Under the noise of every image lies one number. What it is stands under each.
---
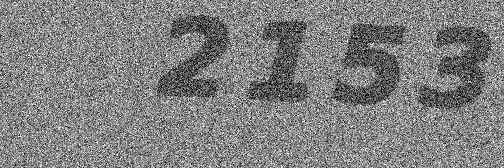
2153
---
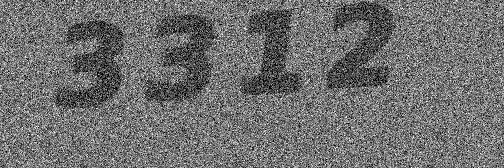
3312
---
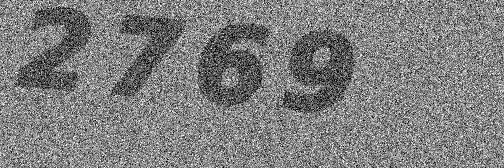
2769
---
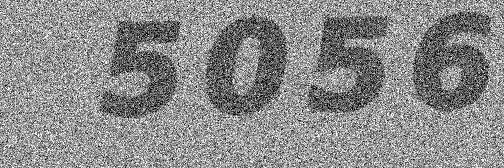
5056
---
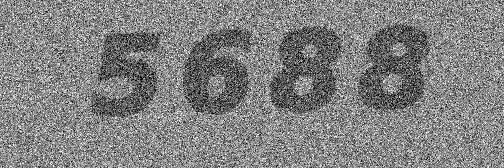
5688
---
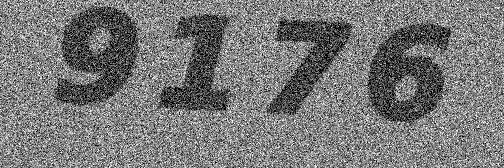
9176
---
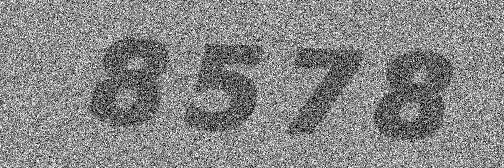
8578
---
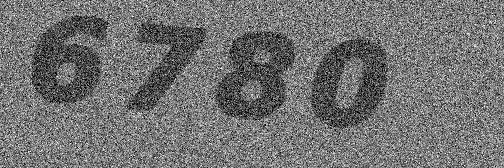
6780
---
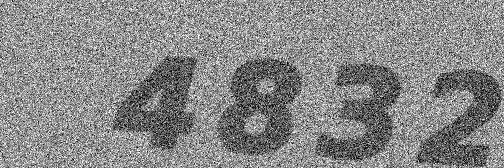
4832
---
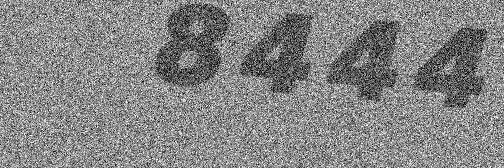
8444
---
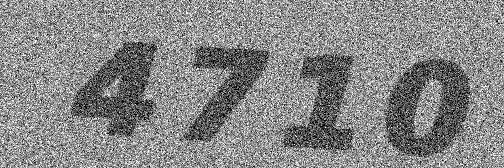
4710
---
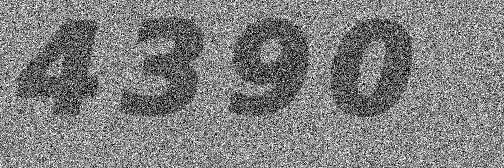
4390
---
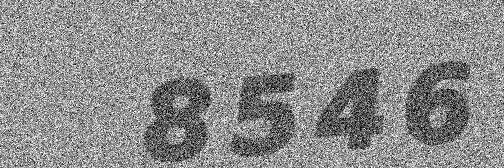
8546
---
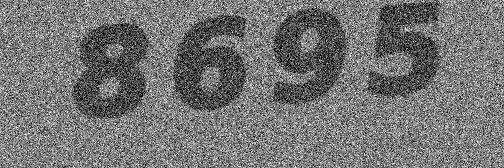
8695
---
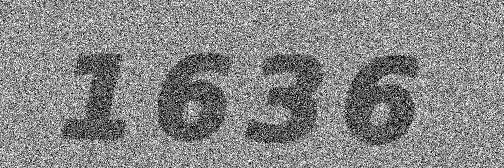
1636
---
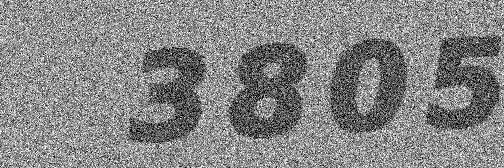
3805
